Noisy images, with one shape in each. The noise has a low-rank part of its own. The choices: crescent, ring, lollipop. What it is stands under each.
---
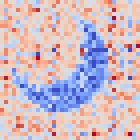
crescent
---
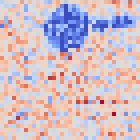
lollipop
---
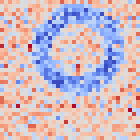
ring
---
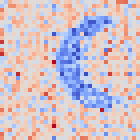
crescent
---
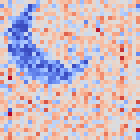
crescent
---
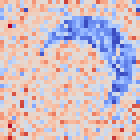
crescent
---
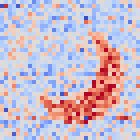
crescent
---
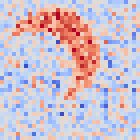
crescent
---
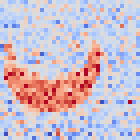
crescent
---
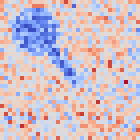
lollipop
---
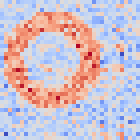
ring
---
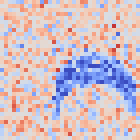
crescent
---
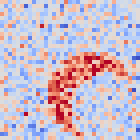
crescent
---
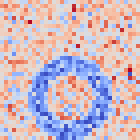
ring
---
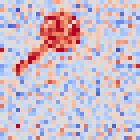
lollipop
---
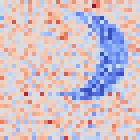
crescent
